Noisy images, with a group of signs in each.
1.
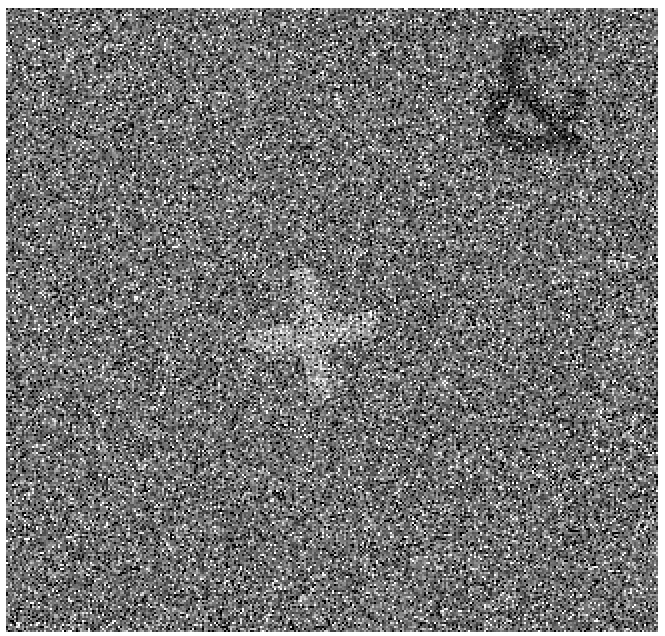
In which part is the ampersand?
top right
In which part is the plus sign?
centre
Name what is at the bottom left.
nothing
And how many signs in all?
2
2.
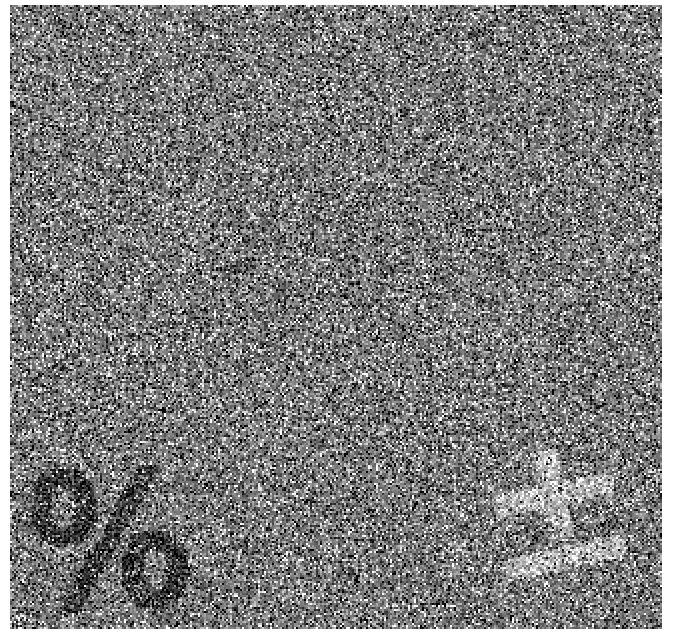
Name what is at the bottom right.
plus-minus sign
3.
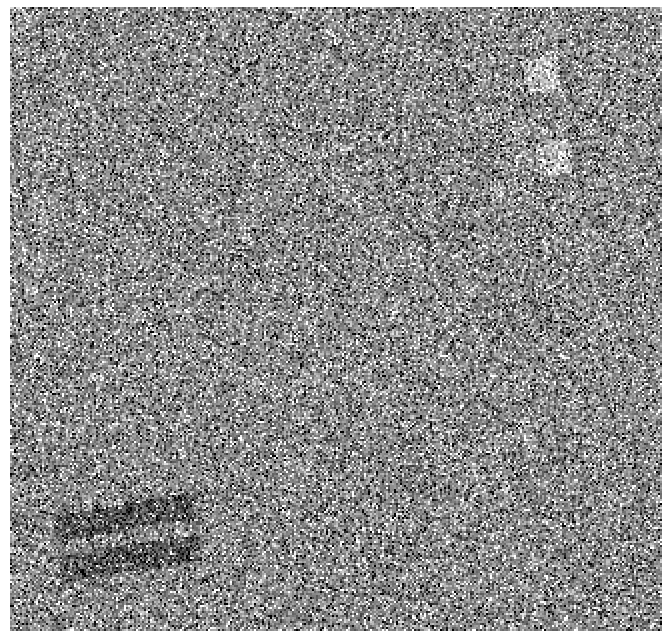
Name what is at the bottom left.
equals sign
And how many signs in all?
2
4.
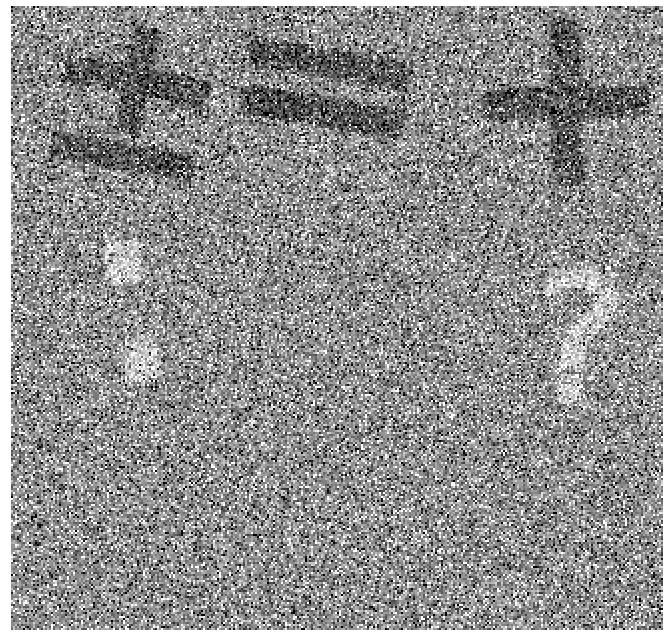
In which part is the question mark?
middle right
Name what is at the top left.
plus-minus sign
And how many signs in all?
5
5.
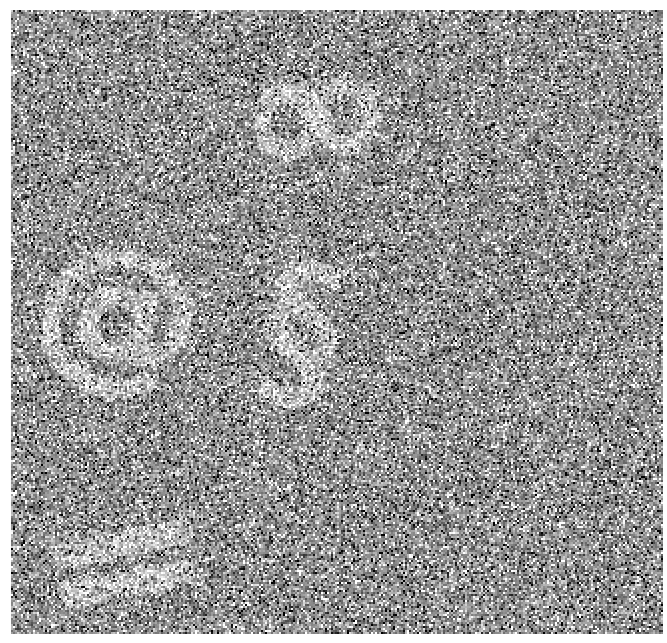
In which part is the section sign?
centre
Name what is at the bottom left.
equals sign
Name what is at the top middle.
infinity sign
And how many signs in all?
4
